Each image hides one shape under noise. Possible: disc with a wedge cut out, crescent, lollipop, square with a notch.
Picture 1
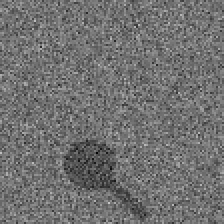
lollipop
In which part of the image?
bottom middle
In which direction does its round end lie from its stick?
up and left
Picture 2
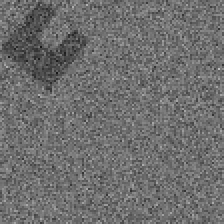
square with a notch
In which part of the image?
top left
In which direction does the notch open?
up and right
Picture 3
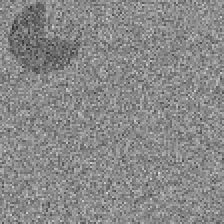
disc with a wedge cut out
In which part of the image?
top left
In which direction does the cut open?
up and right
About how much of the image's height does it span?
a third
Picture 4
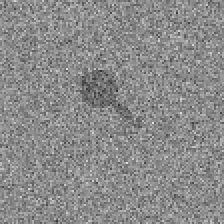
lollipop
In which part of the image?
centre
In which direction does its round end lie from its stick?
up and left
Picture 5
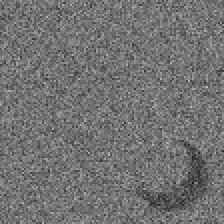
crescent
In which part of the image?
bottom right
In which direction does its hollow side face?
up and left
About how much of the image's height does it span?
a third
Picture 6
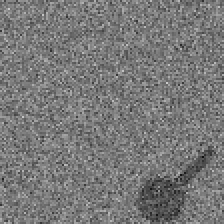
lollipop
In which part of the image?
bottom right
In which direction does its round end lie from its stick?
down and left
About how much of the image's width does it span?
a third
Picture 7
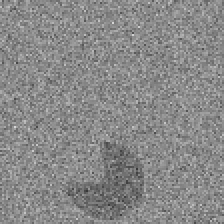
disc with a wedge cut out
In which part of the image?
bottom middle
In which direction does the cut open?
up and left
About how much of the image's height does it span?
a third
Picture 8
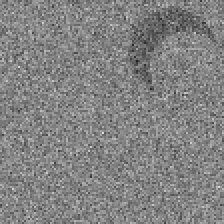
crescent
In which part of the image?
top right
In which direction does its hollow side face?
down and right
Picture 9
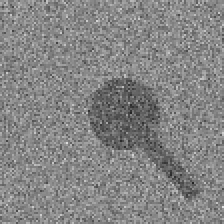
lollipop
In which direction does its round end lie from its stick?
up and left
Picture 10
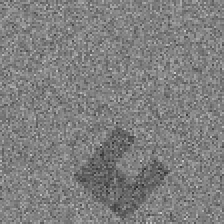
square with a notch
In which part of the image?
bottom middle
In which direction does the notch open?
up and right
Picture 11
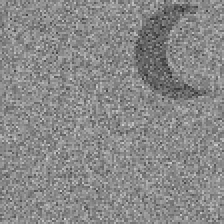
crescent
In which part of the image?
top right
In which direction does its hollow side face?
right
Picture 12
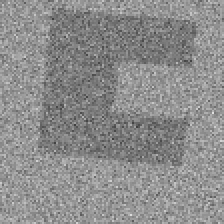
square with a notch
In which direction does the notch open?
right
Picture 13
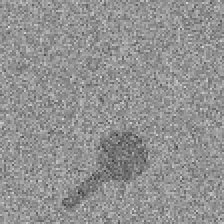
lollipop
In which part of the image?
bottom middle
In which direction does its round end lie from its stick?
up and right
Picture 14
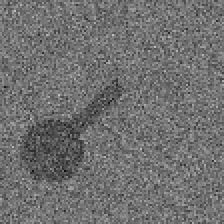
lollipop
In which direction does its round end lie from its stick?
down and left
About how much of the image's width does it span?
half
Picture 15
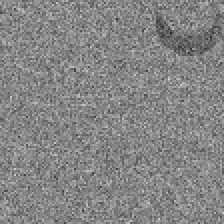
crescent
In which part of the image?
top right
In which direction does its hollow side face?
up
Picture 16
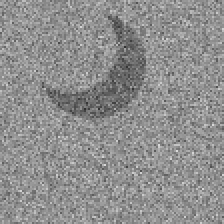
crescent
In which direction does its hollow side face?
up and left
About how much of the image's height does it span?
half
